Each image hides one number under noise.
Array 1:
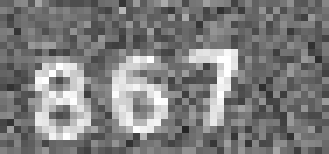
867
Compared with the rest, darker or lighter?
lighter
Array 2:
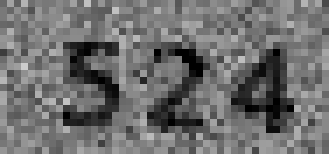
524
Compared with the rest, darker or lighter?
darker
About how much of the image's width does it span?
two thirds
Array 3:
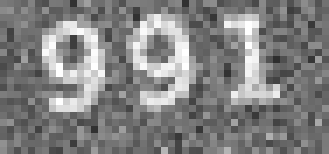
991
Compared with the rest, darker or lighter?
lighter
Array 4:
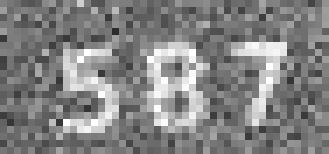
587
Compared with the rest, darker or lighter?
lighter
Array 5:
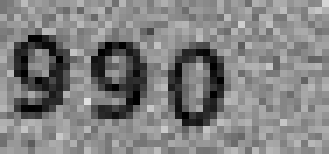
990
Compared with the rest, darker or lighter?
darker
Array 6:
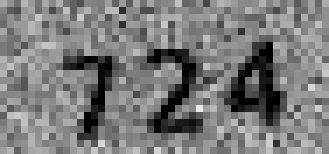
724
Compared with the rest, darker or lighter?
darker
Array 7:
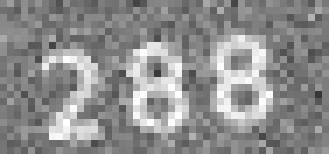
288
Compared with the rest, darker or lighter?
lighter
